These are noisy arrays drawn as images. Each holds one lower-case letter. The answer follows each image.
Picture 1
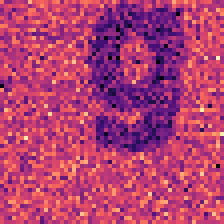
g
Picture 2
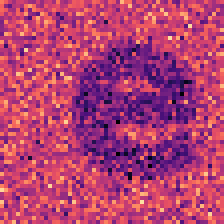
e
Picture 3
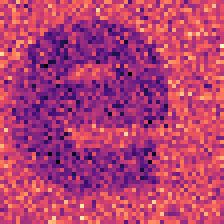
e
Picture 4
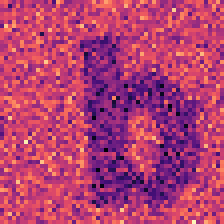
b
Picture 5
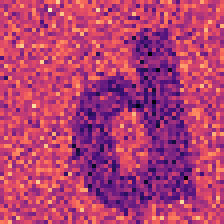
d
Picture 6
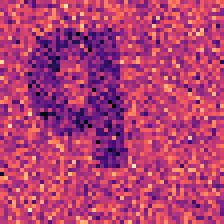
q
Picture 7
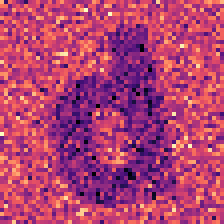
d
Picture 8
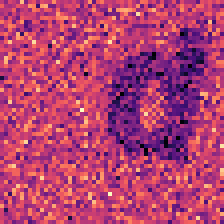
d
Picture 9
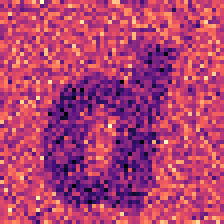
d
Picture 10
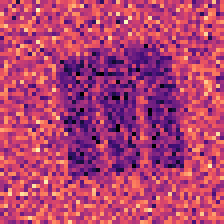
m
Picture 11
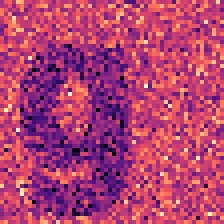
g
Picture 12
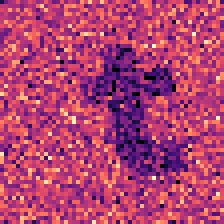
t
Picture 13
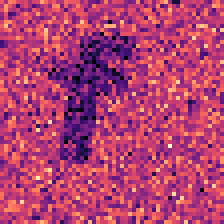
f
